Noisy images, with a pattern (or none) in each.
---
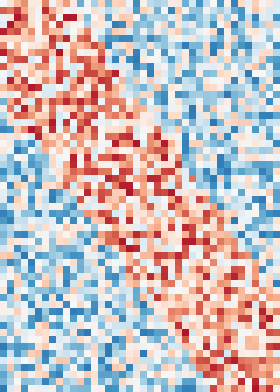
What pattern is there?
a diagonal band
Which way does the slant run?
top left to bottom right
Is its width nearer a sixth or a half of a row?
a half
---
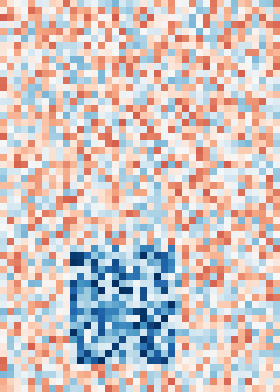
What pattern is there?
one block
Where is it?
bottom middle
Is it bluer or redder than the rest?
bluer
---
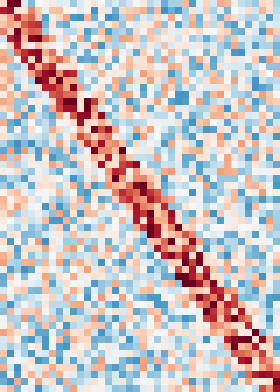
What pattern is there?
a diagonal band
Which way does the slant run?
top left to bottom right
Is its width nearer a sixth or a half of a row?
a sixth
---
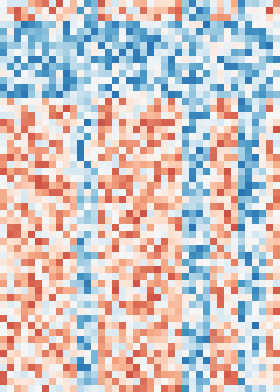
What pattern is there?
bands of rows crossing bands of columns
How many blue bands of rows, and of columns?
1 and 3
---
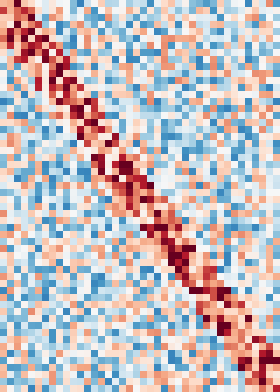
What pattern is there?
a diagonal band
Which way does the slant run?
top left to bottom right
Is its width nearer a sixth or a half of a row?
a sixth
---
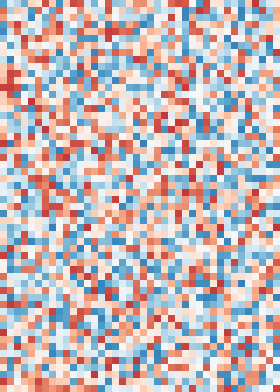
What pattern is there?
only noise
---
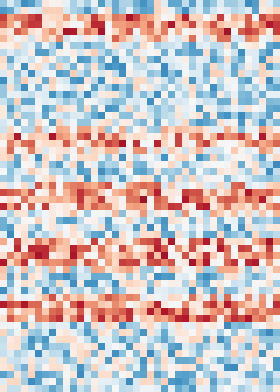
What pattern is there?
bands of rows
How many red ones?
5
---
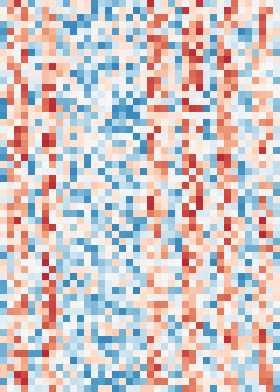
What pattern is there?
bands of columns
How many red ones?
6
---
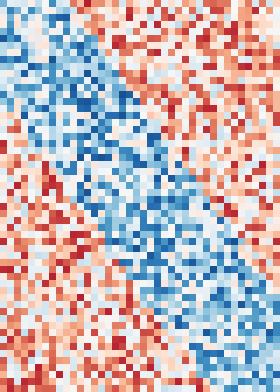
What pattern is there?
a diagonal band
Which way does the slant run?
top left to bottom right
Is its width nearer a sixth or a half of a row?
a half
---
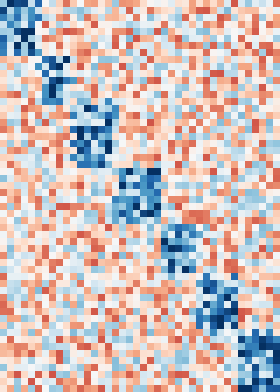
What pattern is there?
blocks along the diagonal
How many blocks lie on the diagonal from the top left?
7
